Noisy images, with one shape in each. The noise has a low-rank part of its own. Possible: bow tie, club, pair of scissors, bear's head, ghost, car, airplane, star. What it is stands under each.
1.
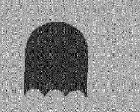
ghost
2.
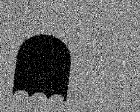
ghost
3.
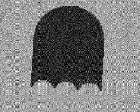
ghost
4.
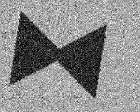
bow tie
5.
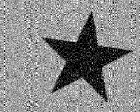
star
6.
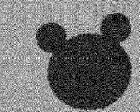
bear's head
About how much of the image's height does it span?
nearly all
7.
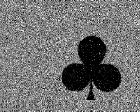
club
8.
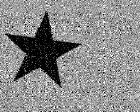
star
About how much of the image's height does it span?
two thirds
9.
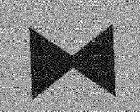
bow tie
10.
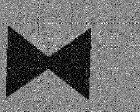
bow tie
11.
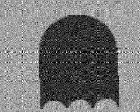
ghost
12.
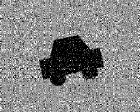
car
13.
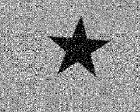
star
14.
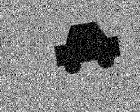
car
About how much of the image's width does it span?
half
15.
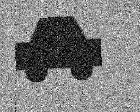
car
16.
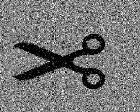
pair of scissors
